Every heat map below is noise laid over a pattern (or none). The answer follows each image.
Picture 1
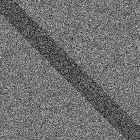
a diagonal band
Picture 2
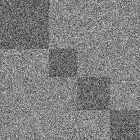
blocks along the diagonal
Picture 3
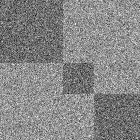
blocks along the diagonal
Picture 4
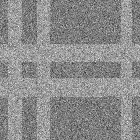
bands of rows crossing bands of columns
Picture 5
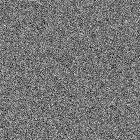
only noise
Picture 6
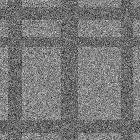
bands of rows crossing bands of columns
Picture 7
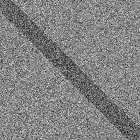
a diagonal band
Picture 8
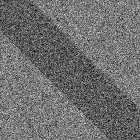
a diagonal band
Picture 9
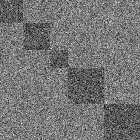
blocks along the diagonal
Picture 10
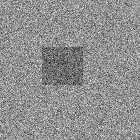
one block
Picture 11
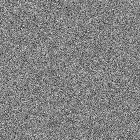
only noise
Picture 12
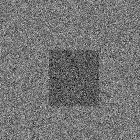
one block
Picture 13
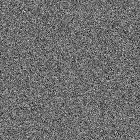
only noise
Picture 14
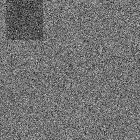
one block
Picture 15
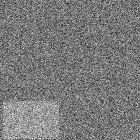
one block
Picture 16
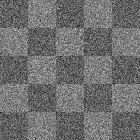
a checkerboard
